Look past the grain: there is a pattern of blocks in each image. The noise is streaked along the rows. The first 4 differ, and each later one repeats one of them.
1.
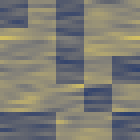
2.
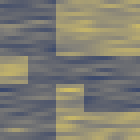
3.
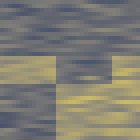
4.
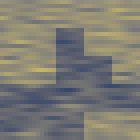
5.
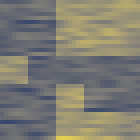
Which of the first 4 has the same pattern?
2
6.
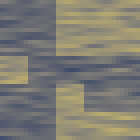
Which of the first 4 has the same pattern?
2
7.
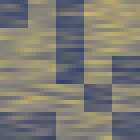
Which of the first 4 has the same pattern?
1
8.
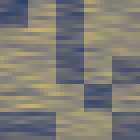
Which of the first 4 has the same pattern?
1
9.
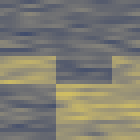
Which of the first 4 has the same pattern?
3
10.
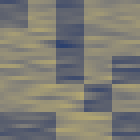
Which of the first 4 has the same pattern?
1
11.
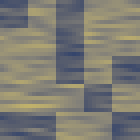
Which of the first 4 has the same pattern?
1
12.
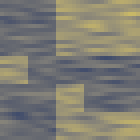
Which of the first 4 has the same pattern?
2
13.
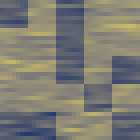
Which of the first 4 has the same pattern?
1
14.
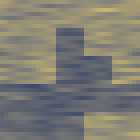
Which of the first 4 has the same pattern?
4
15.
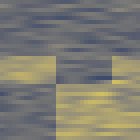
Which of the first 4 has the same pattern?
3
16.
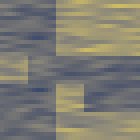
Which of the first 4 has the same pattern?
2
